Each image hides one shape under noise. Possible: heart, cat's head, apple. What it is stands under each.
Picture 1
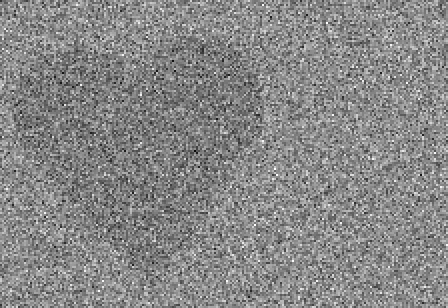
dark heart
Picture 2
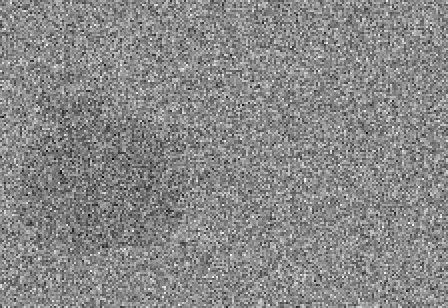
dark apple
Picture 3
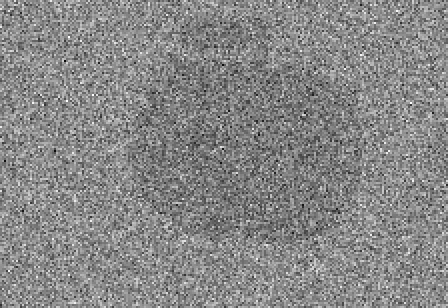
dark apple
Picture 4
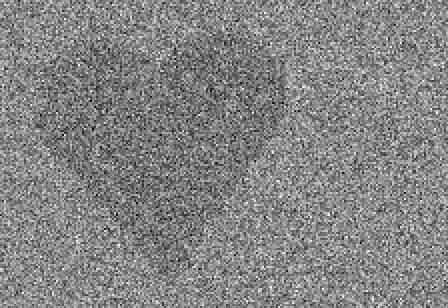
dark heart
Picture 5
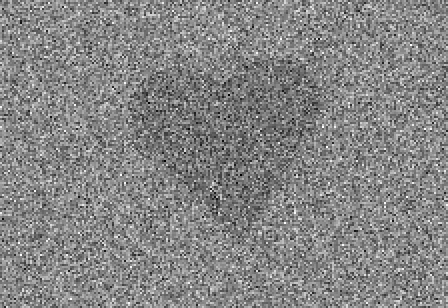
dark heart
